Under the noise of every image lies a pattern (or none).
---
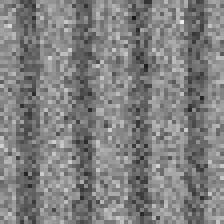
vertical stripes
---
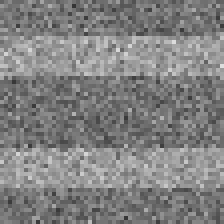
horizontal stripes
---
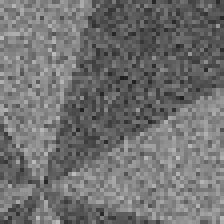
spokes from one point
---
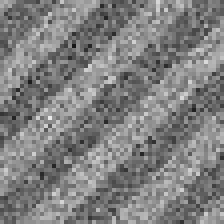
diagonal stripes
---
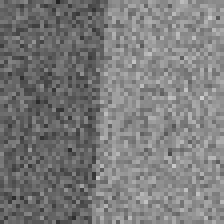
a sharp edge
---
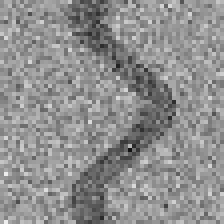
a wavy band
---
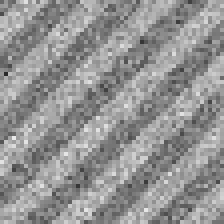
diagonal stripes
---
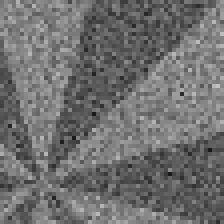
spokes from one point
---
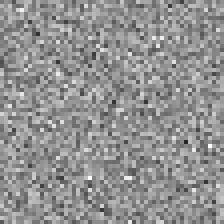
only noise
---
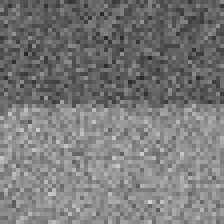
a sharp edge
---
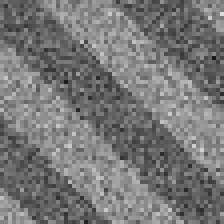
diagonal stripes
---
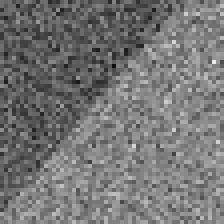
a sharp edge
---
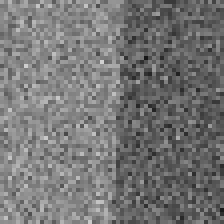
a sharp edge
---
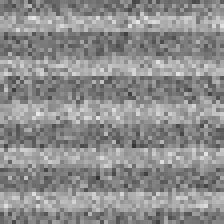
horizontal stripes
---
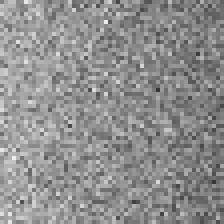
a smooth slope
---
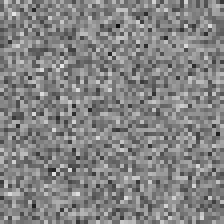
only noise
